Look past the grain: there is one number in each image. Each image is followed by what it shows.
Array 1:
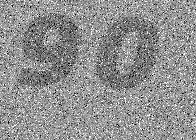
90
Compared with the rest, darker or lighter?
darker
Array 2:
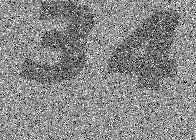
34
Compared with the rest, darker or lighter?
darker
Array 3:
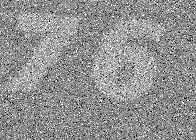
76
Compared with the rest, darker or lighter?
lighter
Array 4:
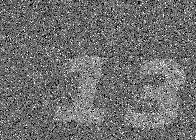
13
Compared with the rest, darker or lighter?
lighter
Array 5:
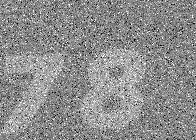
78
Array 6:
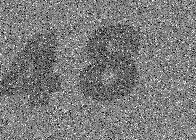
48
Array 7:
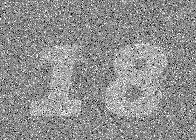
18
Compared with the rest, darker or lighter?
lighter
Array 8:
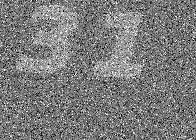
31
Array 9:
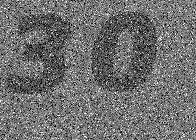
30
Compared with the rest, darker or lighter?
darker
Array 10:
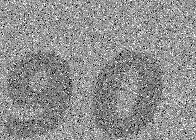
90
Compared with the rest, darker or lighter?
darker
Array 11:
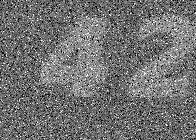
42
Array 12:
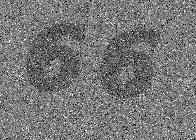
66
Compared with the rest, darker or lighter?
darker
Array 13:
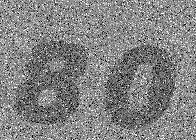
80
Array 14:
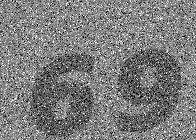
69
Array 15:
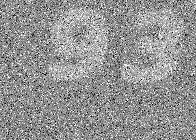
93
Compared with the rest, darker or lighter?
lighter
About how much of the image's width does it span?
two thirds
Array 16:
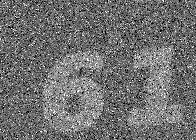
61
